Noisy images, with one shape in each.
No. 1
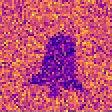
bell
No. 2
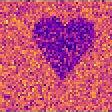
heart
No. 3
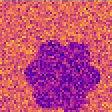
flower
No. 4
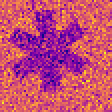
asterisk
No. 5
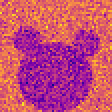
bear's head
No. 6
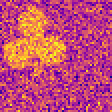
club
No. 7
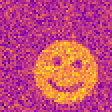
smiling face
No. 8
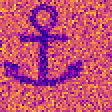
anchor
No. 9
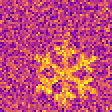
snowflake
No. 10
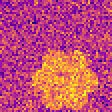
flower
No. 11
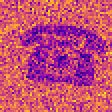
telephone
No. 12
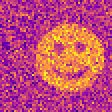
smiling face
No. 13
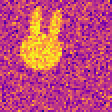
rabbit's head
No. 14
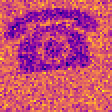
telephone
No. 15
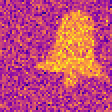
bell
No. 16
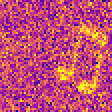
pair of musical notes
